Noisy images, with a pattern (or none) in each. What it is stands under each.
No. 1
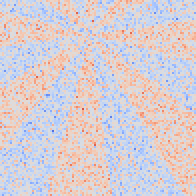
spokes from one point
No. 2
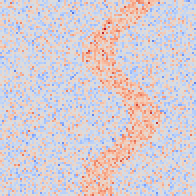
a wavy band
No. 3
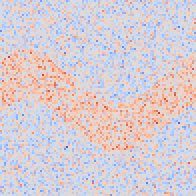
a wavy band
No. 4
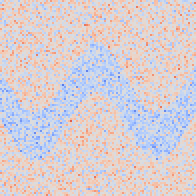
a wavy band
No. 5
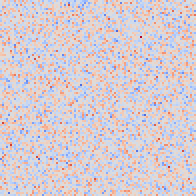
only noise
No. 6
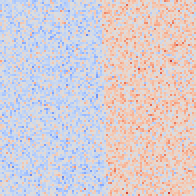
a sharp edge
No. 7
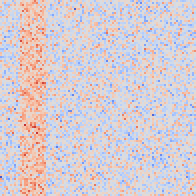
one vertical stripe
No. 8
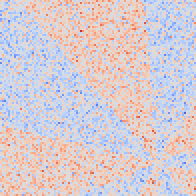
spokes from one point
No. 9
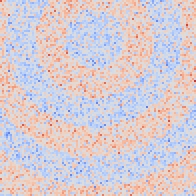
rings round one point
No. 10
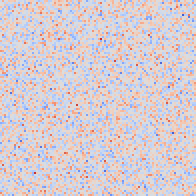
only noise
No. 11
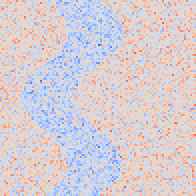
a wavy band
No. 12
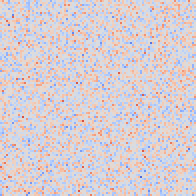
only noise
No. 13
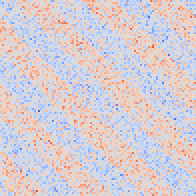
diagonal stripes
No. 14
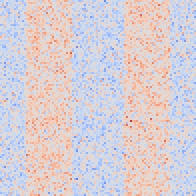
vertical stripes
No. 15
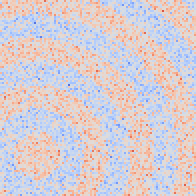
rings round one point
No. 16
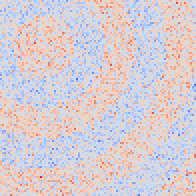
rings round one point
